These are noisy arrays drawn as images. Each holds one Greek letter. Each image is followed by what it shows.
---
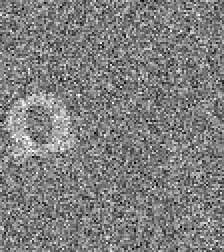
omega
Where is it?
middle left
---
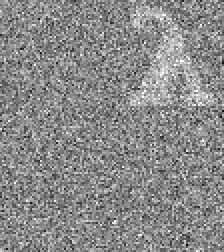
lambda
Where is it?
top right
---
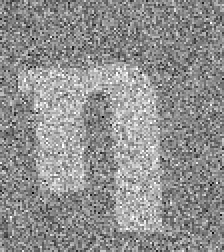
eta
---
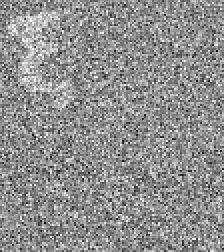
xi
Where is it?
top left
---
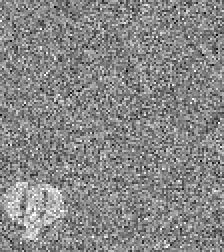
phi
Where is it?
bottom left
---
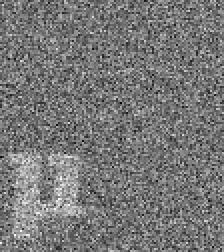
mu
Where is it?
bottom left
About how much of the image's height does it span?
a third
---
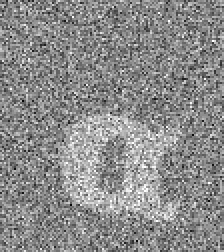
alpha
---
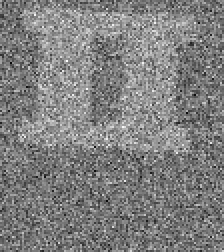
pi
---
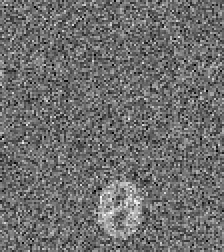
theta
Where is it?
bottom middle
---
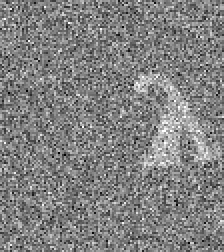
lambda
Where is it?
middle right
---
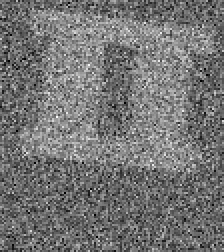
pi
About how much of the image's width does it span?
nearly all
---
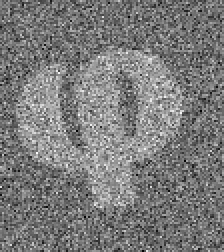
phi
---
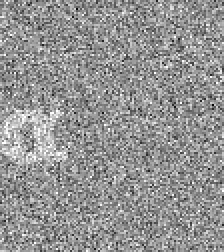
alpha
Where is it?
middle left
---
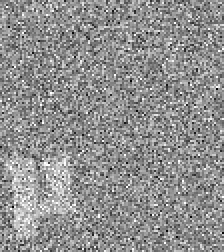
mu
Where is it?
bottom left
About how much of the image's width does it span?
a third
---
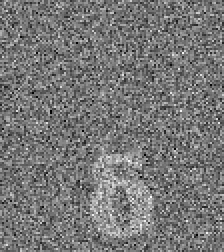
delta
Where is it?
bottom middle
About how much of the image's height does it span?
a third
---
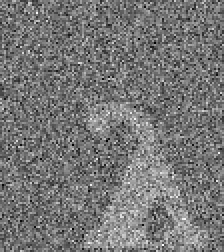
lambda
